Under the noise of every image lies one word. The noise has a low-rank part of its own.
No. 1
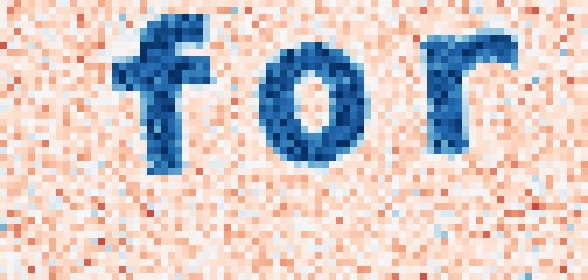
for
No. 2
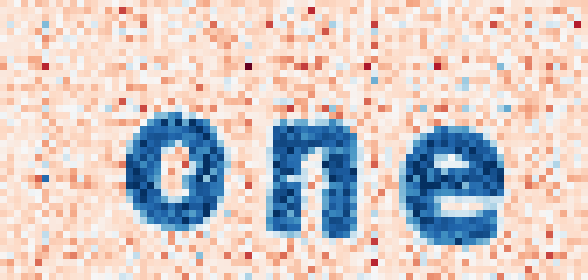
one
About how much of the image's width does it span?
two thirds
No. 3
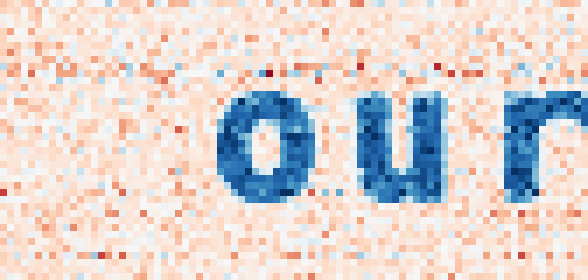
our
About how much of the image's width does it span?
two thirds
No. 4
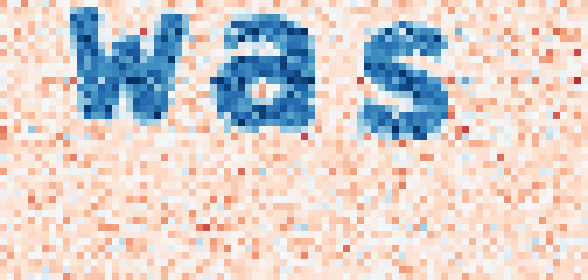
was
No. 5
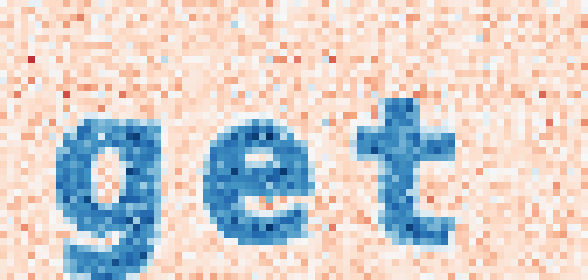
get
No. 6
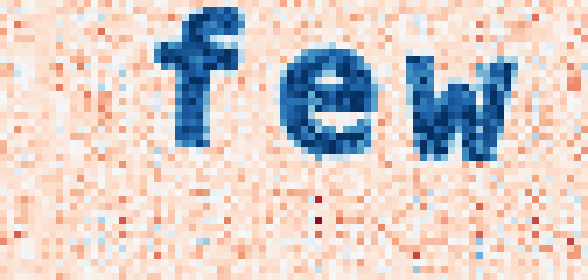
few
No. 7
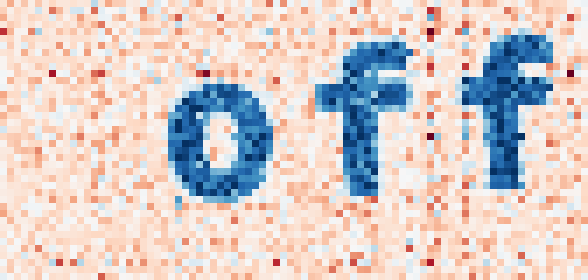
off
